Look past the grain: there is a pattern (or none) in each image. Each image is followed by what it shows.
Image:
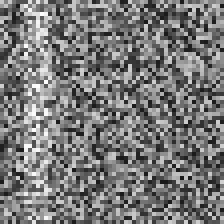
one band of columns
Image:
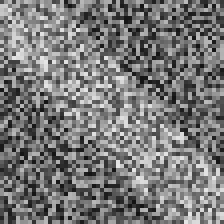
a diagonal band
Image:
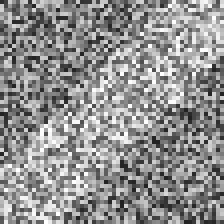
a diagonal band
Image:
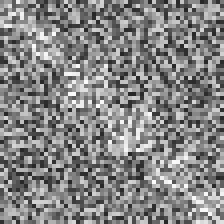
blocks along the diagonal
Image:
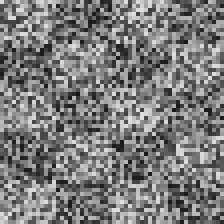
a checkerboard
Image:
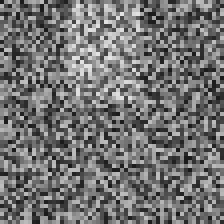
one block
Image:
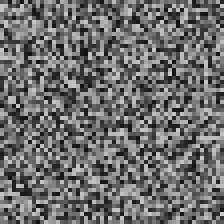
only noise
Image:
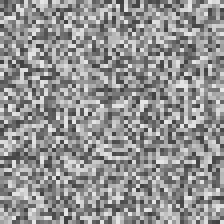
only noise
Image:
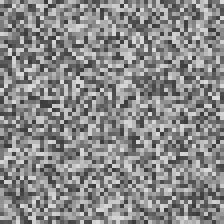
only noise
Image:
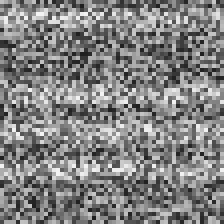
bands of rows
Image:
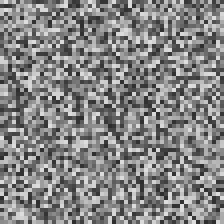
only noise
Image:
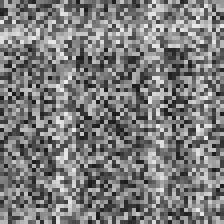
bands of rows crossing bands of columns
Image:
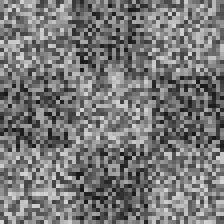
a checkerboard
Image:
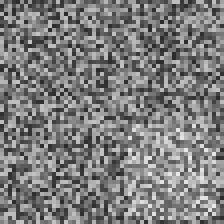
one block
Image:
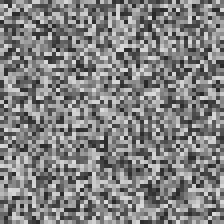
only noise
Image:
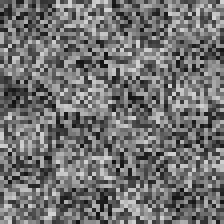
a checkerboard
